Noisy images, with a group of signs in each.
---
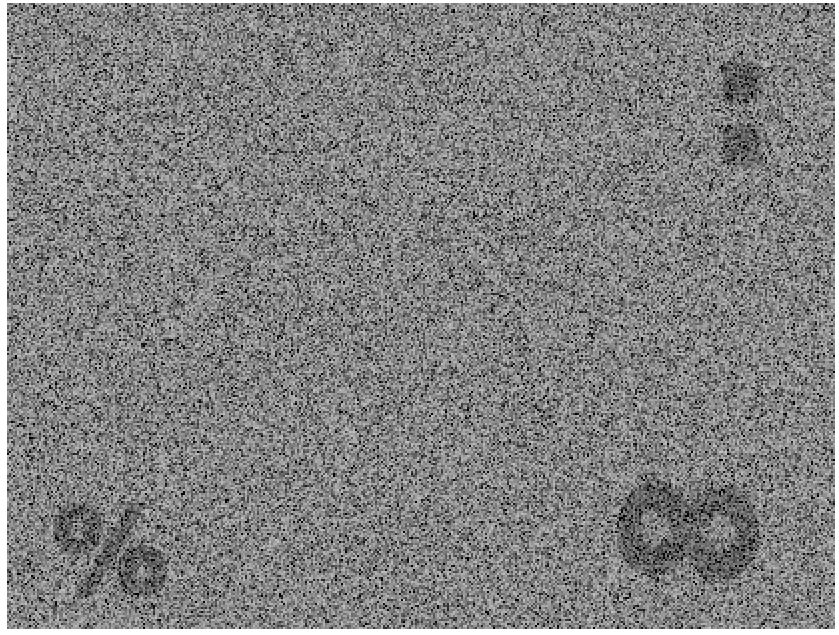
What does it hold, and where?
top right: colon; bottom left: percent sign; bottom right: infinity sign
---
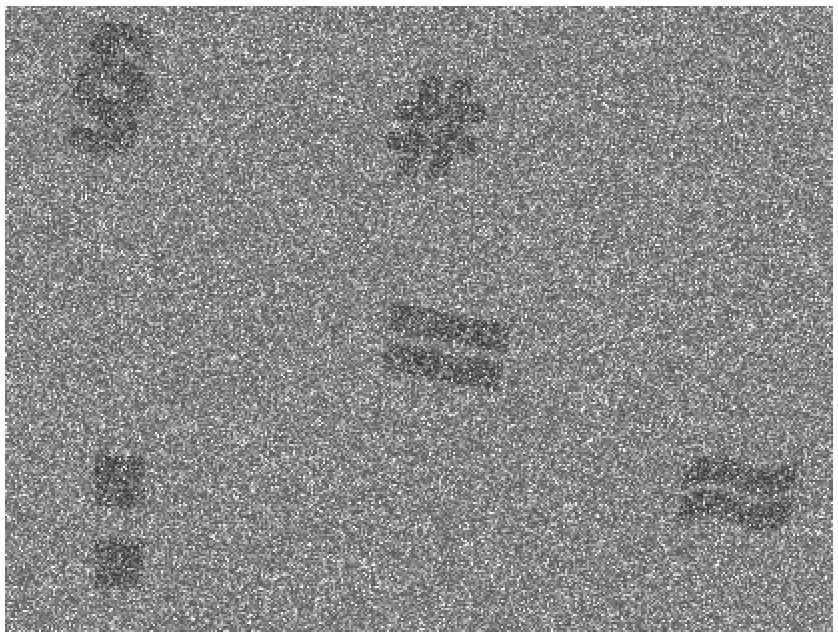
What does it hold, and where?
top left: section sign; top middle: hash sign; centre: equals sign; bottom left: colon; bottom right: approximately sign
